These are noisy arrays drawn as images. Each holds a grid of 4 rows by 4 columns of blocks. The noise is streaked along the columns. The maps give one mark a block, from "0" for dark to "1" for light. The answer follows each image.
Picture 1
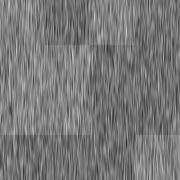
1 0 1 0
1 1 0 0
1 1 0 0
0 0 0 1
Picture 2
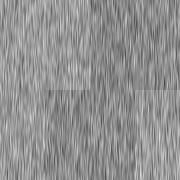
1 1 0 0
1 1 0 0
1 0 0 1
1 0 0 1
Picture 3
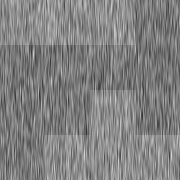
1 1 1 0
0 0 0 0
0 0 1 0
0 1 1 1
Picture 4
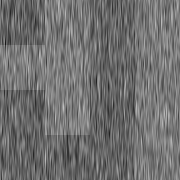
0 1 0 1
1 1 0 1
0 1 0 1
0 0 0 1
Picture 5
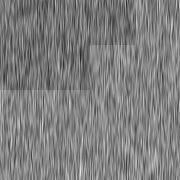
0 0 0 1
0 0 1 1
1 1 1 1
1 1 1 1
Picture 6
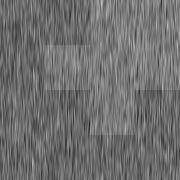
0 0 1 1
0 1 1 1
0 0 1 0
0 0 0 0
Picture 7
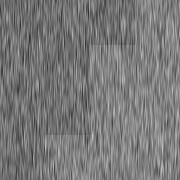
0 0 0 1
0 0 1 1
0 0 1 1
0 1 1 1
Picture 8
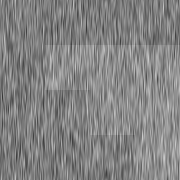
0 0 0 0
0 1 1 1
0 0 1 1
0 0 0 1
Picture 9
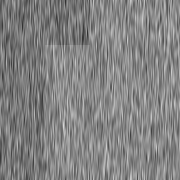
0 0 1 1
0 1 1 1
0 1 1 1
0 1 1 1
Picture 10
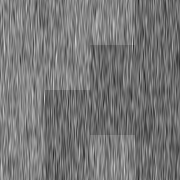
1 1 1 0
1 1 0 0
1 0 0 0
1 0 1 0
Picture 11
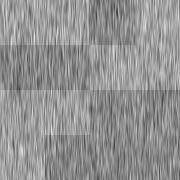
1 1 0 1
0 0 1 1
1 1 0 0
1 0 0 0
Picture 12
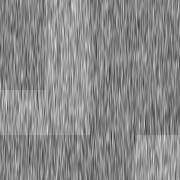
0 1 0 0
0 1 0 0
1 1 0 0
0 0 0 1
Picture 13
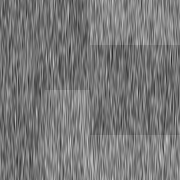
0 0 1 1
0 0 0 0
0 1 0 0
0 1 1 1
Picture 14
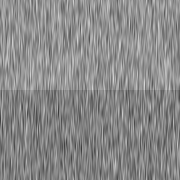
1 1 1 1
1 1 1 1
0 0 0 0
0 0 0 0
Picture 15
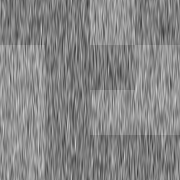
0 0 1 0
1 0 0 1
1 0 1 1
1 0 0 0
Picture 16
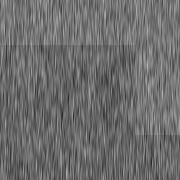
1 1 1 1
0 0 0 1
0 0 0 1
0 0 0 0
